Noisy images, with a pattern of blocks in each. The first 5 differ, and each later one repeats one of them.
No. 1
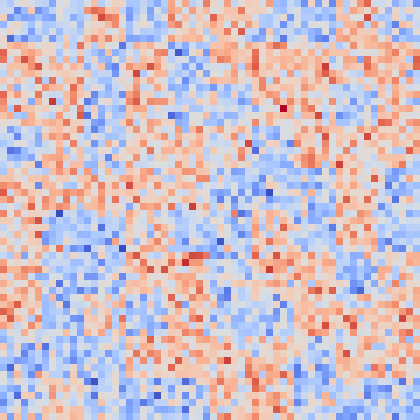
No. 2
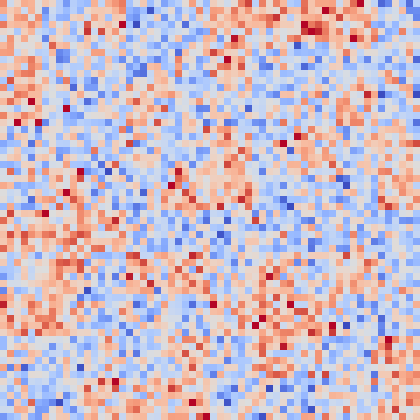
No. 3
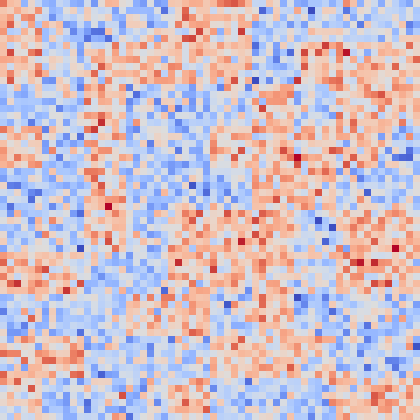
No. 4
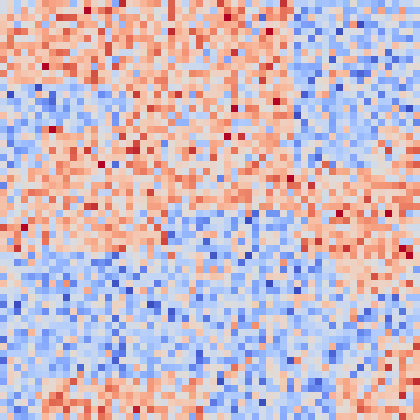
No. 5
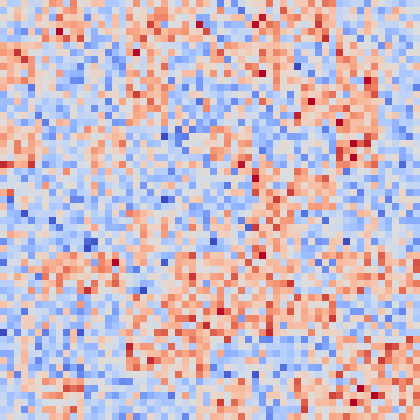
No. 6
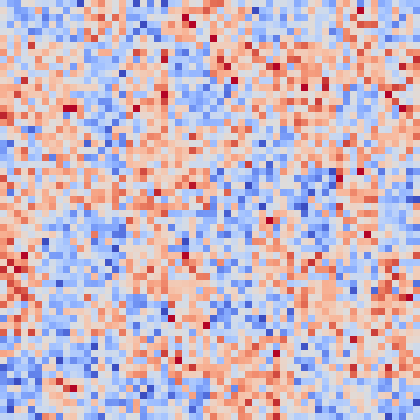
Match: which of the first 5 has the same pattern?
1
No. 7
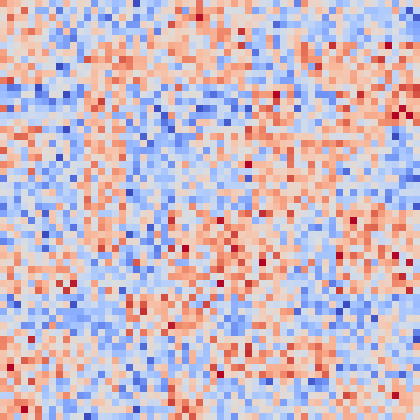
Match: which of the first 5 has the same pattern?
3
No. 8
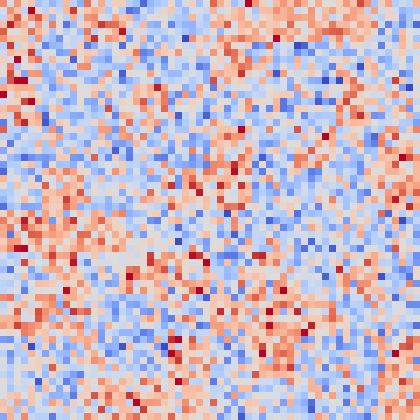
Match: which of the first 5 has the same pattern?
2
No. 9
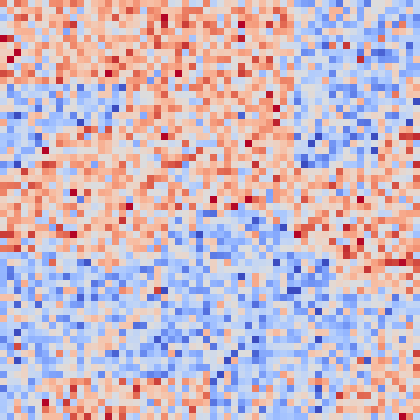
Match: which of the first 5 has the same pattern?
4
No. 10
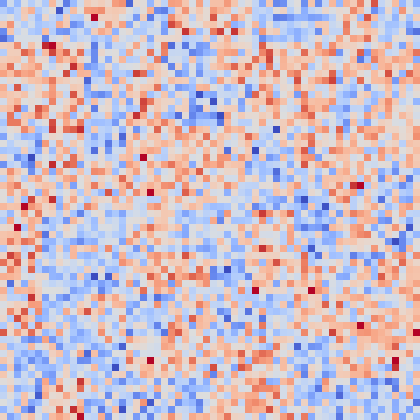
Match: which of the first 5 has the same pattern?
1
